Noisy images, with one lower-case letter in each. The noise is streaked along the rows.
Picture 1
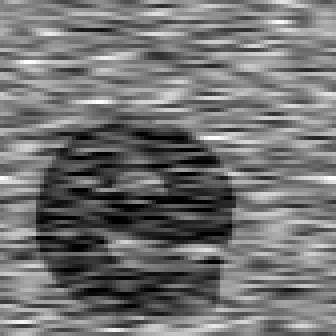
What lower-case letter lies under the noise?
e
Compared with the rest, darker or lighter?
darker
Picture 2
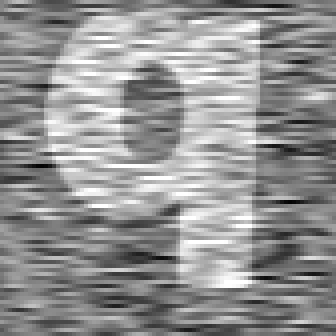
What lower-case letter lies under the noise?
q
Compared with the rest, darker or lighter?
lighter
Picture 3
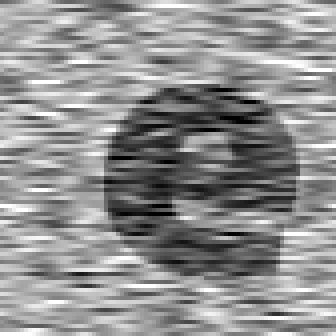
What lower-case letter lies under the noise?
e
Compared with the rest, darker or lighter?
darker
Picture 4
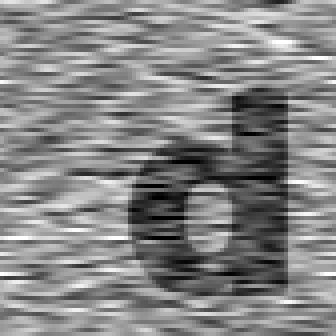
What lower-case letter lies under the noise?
d
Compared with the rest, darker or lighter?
darker
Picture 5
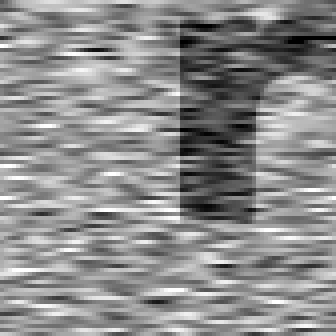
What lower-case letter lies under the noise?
r
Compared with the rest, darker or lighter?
darker
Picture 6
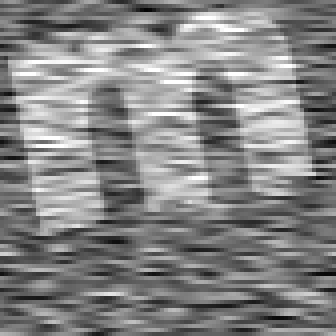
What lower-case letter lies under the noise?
m
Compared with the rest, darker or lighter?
lighter
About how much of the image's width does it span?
nearly all
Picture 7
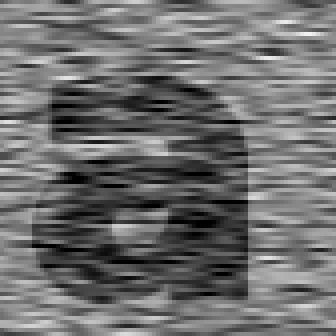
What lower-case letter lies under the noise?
a
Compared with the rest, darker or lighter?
darker
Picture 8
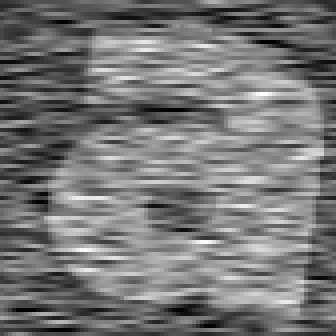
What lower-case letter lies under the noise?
a
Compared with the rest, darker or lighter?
lighter
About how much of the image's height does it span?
nearly all
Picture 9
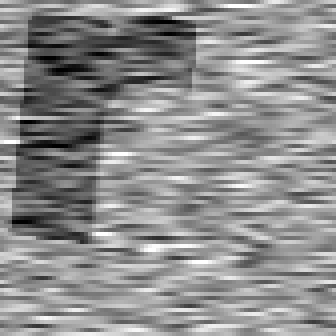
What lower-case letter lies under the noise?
r
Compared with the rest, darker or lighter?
darker
